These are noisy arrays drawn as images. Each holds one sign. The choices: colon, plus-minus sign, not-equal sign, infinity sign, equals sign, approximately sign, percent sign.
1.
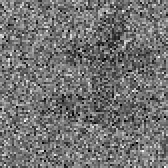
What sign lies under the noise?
plus-minus sign
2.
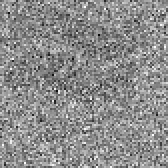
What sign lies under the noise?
approximately sign
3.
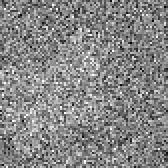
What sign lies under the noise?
not-equal sign
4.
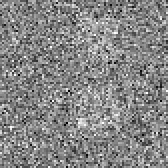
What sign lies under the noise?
colon
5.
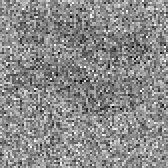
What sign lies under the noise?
approximately sign
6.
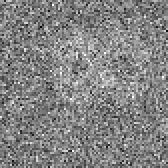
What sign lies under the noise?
infinity sign
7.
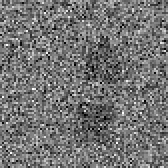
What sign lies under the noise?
colon
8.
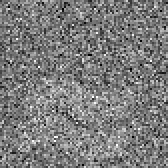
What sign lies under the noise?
approximately sign
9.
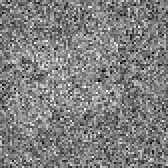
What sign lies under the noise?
not-equal sign
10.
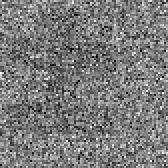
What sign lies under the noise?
plus-minus sign
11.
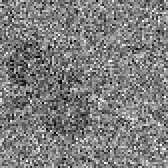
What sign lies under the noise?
percent sign
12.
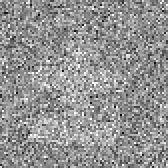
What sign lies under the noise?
plus-minus sign
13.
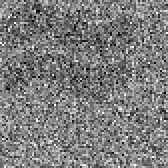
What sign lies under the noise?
approximately sign
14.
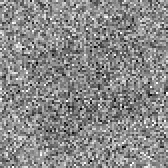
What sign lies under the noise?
not-equal sign
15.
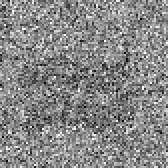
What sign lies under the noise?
approximately sign
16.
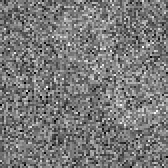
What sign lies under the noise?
percent sign
